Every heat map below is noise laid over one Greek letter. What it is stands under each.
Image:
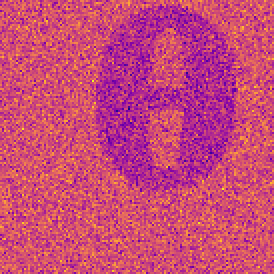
theta
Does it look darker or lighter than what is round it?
darker
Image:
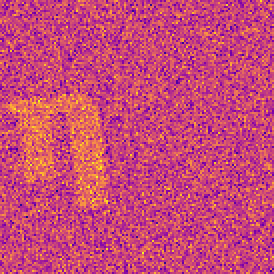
eta
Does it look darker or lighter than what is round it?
lighter
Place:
middle left
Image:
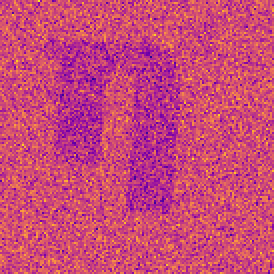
eta
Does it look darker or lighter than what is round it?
darker
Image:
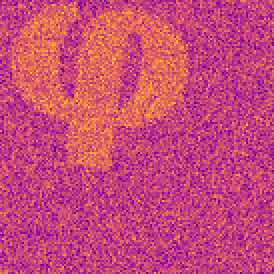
phi
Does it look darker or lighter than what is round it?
lighter
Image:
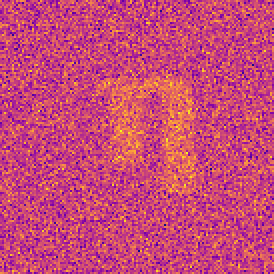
eta
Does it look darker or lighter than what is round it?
lighter
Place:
centre
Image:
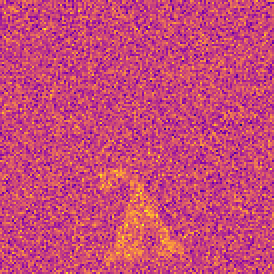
lambda
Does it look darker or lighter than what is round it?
lighter
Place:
bottom middle
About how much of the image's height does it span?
a third
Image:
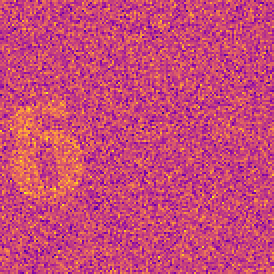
delta
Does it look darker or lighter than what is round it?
lighter
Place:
middle left
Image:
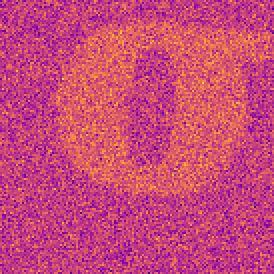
sigma
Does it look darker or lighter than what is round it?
lighter
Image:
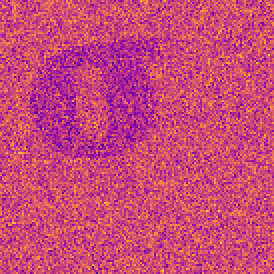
sigma
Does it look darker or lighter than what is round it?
darker
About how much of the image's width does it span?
half
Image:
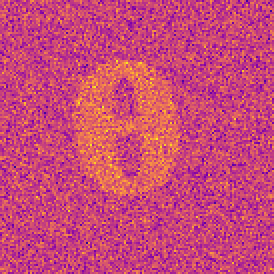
theta
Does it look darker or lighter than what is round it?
lighter
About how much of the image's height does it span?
half
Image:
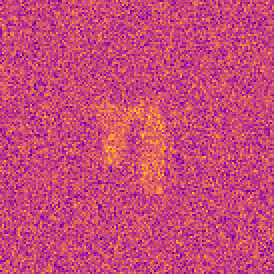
eta
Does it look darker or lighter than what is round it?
lighter
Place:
centre
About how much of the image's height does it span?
a third
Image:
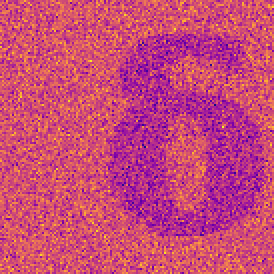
delta
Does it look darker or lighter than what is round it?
darker
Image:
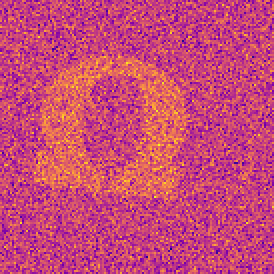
omega
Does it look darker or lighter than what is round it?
lighter
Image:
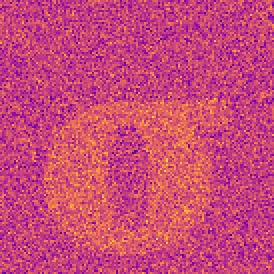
sigma
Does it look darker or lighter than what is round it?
lighter
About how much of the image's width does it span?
two thirds
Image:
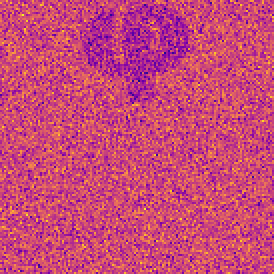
phi
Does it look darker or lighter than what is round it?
darker
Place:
top middle
